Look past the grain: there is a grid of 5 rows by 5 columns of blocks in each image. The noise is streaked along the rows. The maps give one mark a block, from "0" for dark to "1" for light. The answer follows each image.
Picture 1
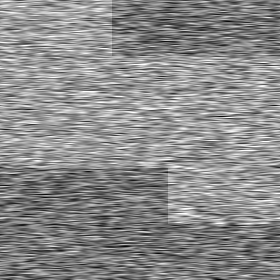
1 1 0 0 0
1 1 1 1 1
1 1 1 1 1
0 0 0 1 1
0 0 0 0 0
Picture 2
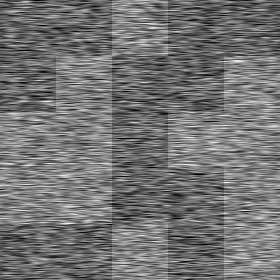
0 0 1 0 0
0 1 0 0 1
1 1 0 1 1
1 1 0 0 1
0 0 1 0 1
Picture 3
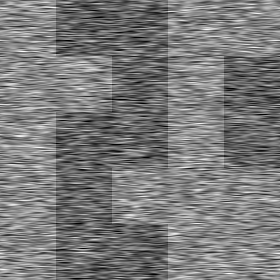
1 0 0 1 1
1 1 0 1 0
1 0 0 1 0
1 0 1 1 1
1 0 0 1 1
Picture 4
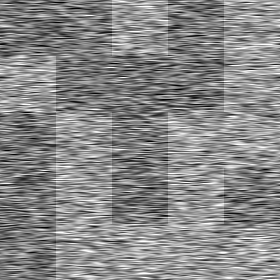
0 0 1 0 1
1 0 0 0 1
0 1 0 1 1
0 1 0 1 0
0 1 1 1 1
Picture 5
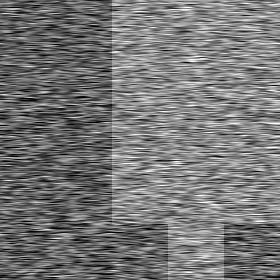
0 0 1 1 1
0 0 1 1 1
0 0 1 1 1
0 0 1 1 1
0 0 0 1 0
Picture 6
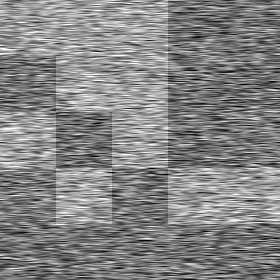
1 1 1 0 0
0 1 1 0 0
1 0 1 0 0
0 1 0 1 1
0 0 0 0 0
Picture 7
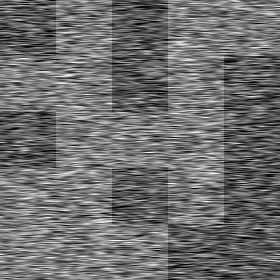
0 1 0 1 1
1 1 0 1 0
0 1 1 1 0
1 1 0 1 0
1 1 1 0 0
